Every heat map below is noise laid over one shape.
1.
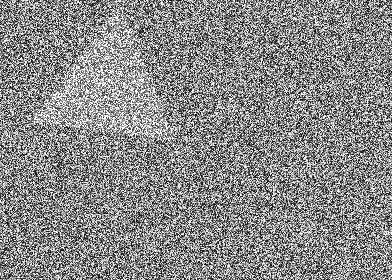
triangle
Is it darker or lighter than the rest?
lighter
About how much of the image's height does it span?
half
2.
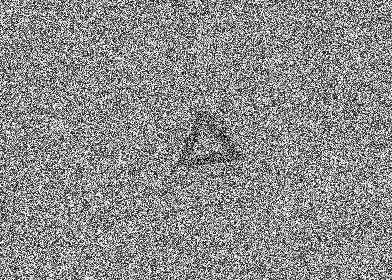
triangle frame
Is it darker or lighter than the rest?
darker
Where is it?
centre
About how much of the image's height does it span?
a quarter
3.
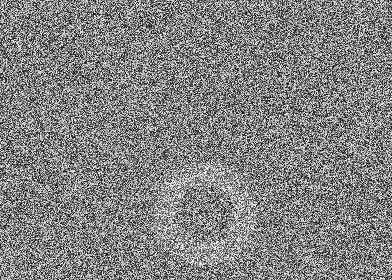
ring
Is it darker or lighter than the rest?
lighter
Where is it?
bottom middle
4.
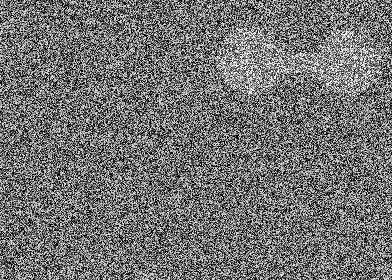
dumbbell
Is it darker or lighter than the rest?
lighter
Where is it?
top right
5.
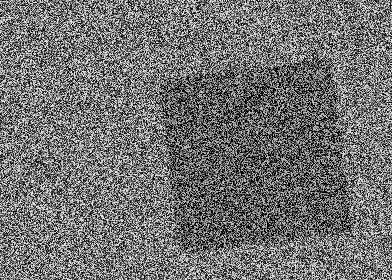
square
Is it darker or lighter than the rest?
darker
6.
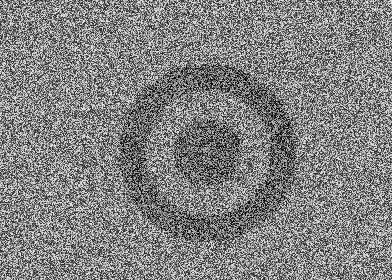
bullseye
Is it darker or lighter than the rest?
darker
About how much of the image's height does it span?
two thirds
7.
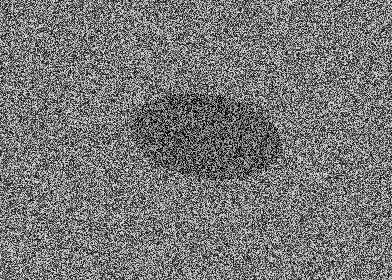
ellipse
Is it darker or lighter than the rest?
darker
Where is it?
centre
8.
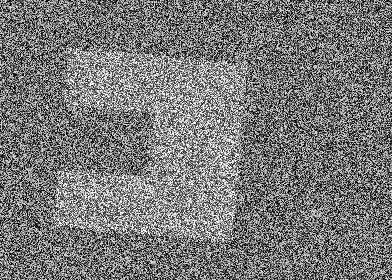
square with a notch
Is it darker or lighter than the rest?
lighter
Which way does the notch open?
left
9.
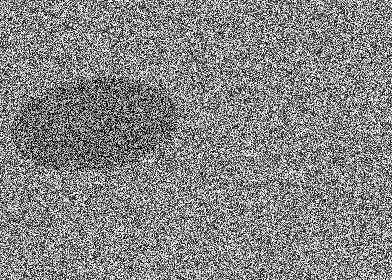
ellipse
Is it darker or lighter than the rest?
darker
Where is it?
middle left
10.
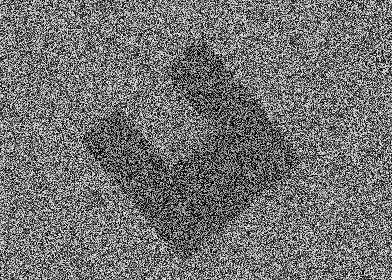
square with a notch
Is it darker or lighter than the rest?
darker
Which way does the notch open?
up and left
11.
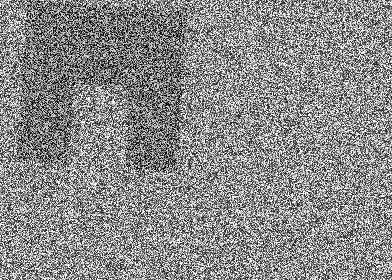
square with a notch
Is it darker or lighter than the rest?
darker
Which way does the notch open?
down
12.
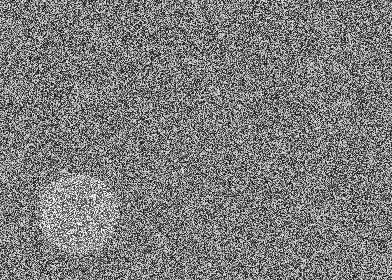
disc
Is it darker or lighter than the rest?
lighter
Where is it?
bottom left
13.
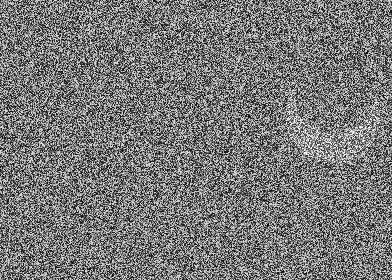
crescent
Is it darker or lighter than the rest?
lighter
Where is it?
middle right
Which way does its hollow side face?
up
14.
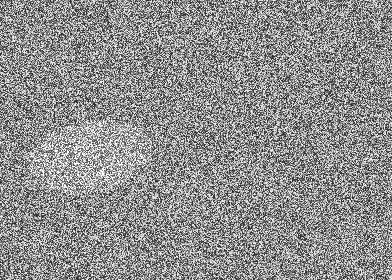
ellipse
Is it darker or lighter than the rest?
lighter
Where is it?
middle left
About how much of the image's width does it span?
a third
